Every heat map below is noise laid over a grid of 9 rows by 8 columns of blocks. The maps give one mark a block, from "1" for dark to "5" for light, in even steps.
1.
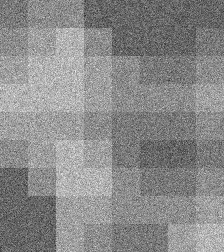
2 3 3 1 1 1 1 1
3 4 5 3 1 1 1 2
4 5 5 4 3 2 2 3
5 5 5 4 3 3 3 4
4 4 4 3 2 2 2 3
3 4 5 4 2 1 1 2
1 3 5 5 3 2 2 3
1 1 4 4 3 3 3 4
1 1 4 3 2 2 4 5
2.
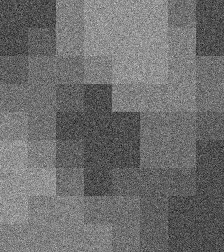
1 1 4 5 5 5 3 1
1 2 4 5 5 5 4 1
2 3 3 4 5 5 4 3
3 3 2 1 4 4 4 3
4 3 1 1 1 3 3 2
5 4 2 1 1 3 3 1
5 5 3 1 2 2 2 1
5 4 4 3 3 2 1 1
4 4 4 4 3 2 1 1
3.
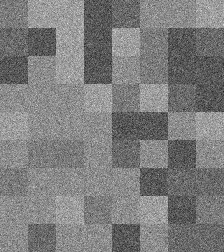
3 5 5 1 2 4 4 5
2 1 5 1 5 3 1 2
1 4 5 1 4 3 1 1
4 4 4 5 3 5 2 1
5 4 4 4 1 1 4 5
4 3 3 4 2 4 1 4
3 4 4 4 4 1 2 2
4 4 5 3 4 5 1 3
4 2 4 4 1 4 2 2
